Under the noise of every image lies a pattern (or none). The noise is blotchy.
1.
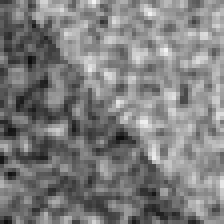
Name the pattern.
a sharp edge
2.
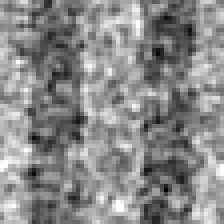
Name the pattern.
vertical stripes
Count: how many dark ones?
2
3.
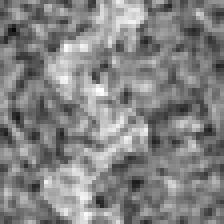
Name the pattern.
a wavy band
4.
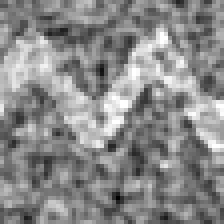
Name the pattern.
a wavy band
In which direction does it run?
left to right
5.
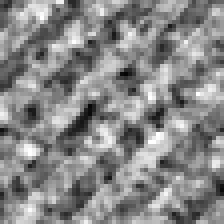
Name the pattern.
diagonal stripes
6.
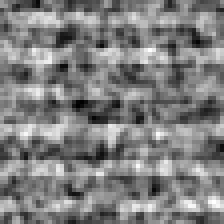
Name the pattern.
horizontal stripes
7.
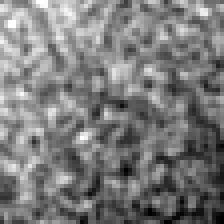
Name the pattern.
a smooth slope
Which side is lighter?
top left
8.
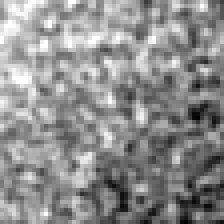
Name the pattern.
a smooth slope
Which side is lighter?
top left
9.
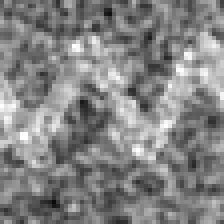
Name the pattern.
a wavy band
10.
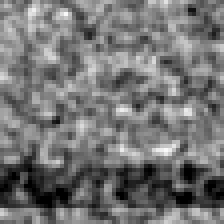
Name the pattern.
one horizontal stripe
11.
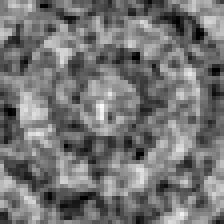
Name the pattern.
rings round one point
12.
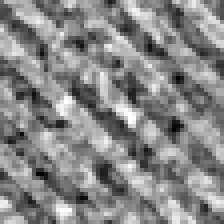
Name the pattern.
diagonal stripes
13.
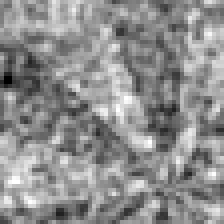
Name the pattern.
spokes from one point
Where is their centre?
bottom right
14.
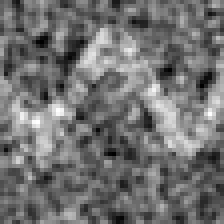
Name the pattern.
a wavy band
